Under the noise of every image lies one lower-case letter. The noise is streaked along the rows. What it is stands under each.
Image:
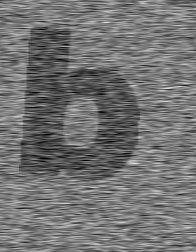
b
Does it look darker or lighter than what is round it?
darker
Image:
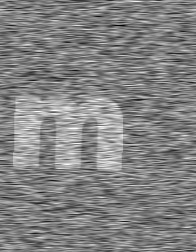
m
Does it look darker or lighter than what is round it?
lighter
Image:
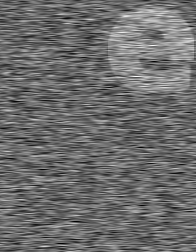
e
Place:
top right
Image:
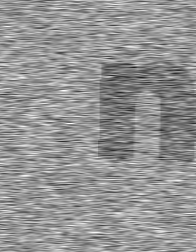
n
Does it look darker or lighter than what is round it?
darker
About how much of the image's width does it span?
half
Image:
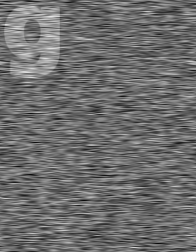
g
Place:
top left
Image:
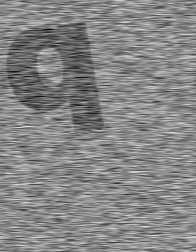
q
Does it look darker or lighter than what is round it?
darker
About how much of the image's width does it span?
half
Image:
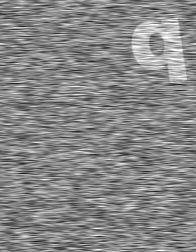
q
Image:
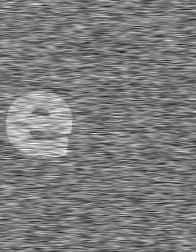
e
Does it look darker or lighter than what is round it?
lighter
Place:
middle left
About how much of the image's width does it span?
a third
